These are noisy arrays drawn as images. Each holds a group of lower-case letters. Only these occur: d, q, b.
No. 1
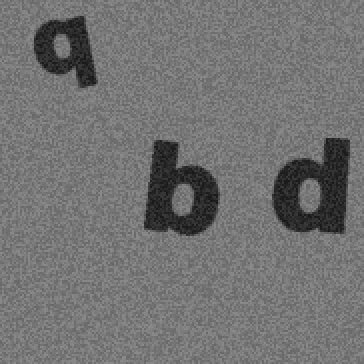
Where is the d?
middle right
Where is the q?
top left
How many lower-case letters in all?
3
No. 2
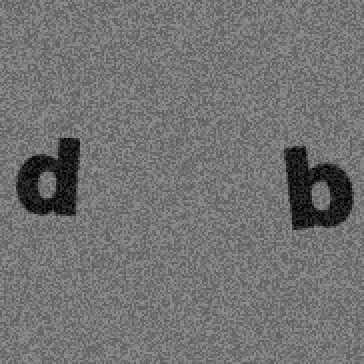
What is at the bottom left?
nothing
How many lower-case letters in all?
2
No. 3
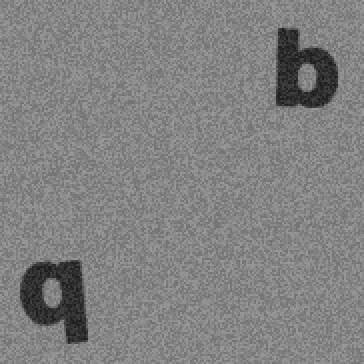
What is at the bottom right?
nothing
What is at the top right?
b
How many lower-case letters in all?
2
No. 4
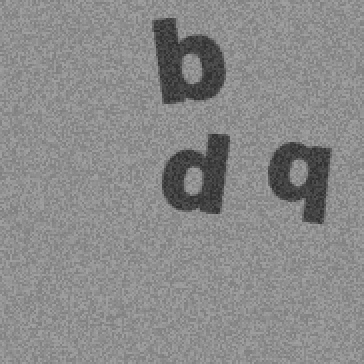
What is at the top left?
nothing
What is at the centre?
d
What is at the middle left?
nothing
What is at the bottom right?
nothing
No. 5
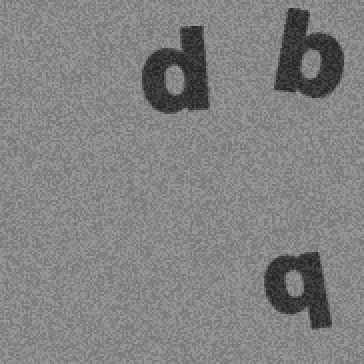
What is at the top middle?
d
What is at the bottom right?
q
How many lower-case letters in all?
3
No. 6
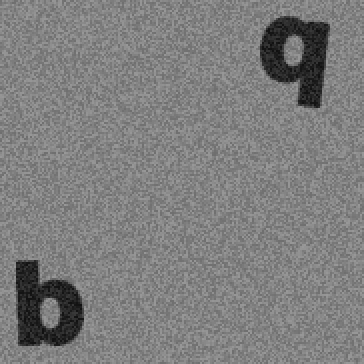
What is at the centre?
nothing
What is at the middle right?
nothing
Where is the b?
bottom left
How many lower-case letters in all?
2
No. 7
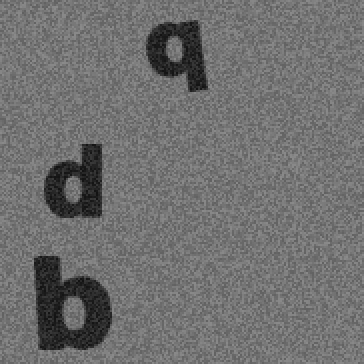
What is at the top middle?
q
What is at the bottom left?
b
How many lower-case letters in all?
3
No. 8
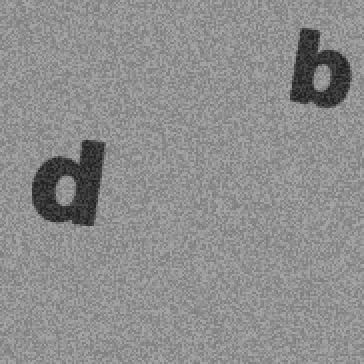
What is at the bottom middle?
nothing
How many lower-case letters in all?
2
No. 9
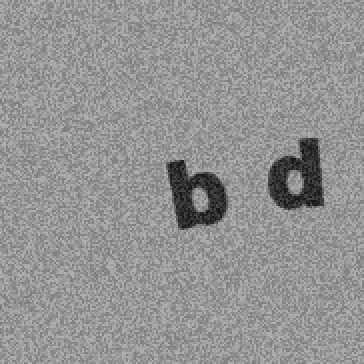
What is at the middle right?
d
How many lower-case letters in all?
2
